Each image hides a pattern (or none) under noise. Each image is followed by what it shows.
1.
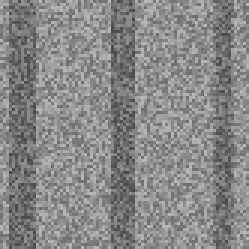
bands of columns
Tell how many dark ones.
3
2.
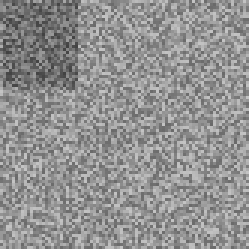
one block
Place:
top left
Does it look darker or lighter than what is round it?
darker
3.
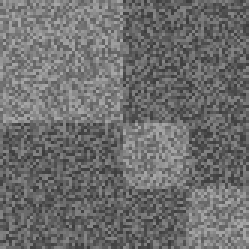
blocks along the diagonal
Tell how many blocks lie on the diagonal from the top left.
3
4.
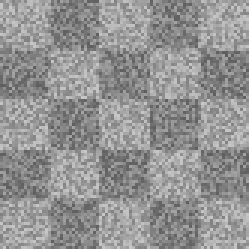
a checkerboard
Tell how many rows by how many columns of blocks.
5 by 5
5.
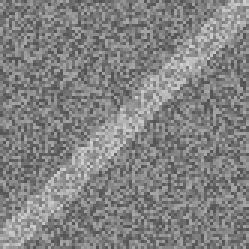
a diagonal band
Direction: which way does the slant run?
bottom left to top right
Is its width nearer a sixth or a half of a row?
a sixth
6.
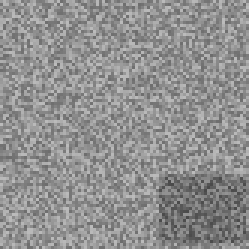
one block
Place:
bottom right
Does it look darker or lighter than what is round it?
darker
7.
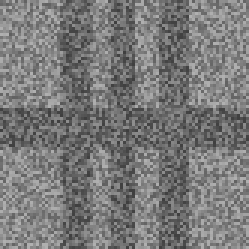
bands of rows crossing bands of columns
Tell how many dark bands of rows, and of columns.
1 and 3
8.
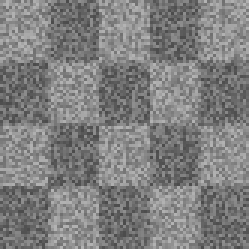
a checkerboard
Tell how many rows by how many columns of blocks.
4 by 5
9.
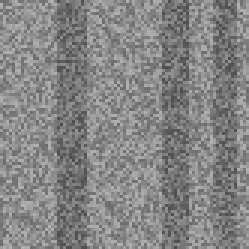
bands of columns
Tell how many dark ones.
3
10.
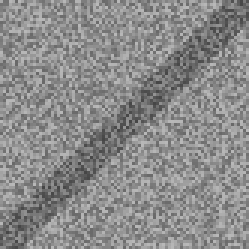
a diagonal band
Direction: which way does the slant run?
bottom left to top right
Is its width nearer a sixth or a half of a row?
a sixth
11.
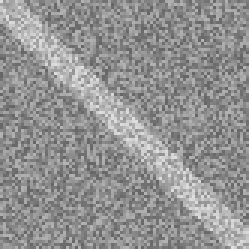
a diagonal band
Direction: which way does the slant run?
top left to bottom right
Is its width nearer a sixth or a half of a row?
a sixth
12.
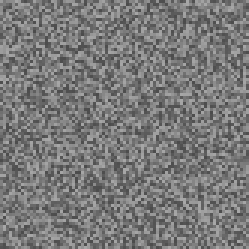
only noise
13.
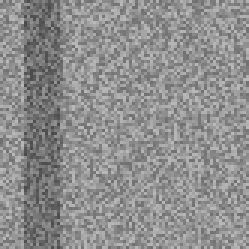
one band of columns
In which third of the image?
left
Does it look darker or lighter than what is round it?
darker
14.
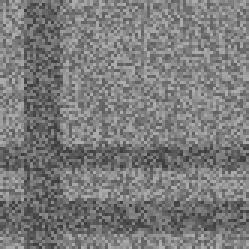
bands of rows crossing bands of columns
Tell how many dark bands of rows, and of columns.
2 and 1
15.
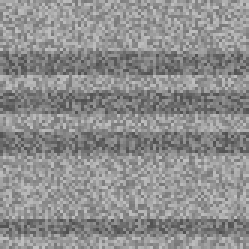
bands of rows
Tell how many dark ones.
4
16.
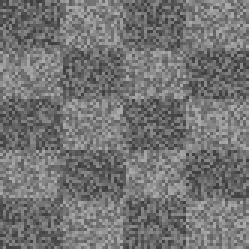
a checkerboard
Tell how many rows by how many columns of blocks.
5 by 4
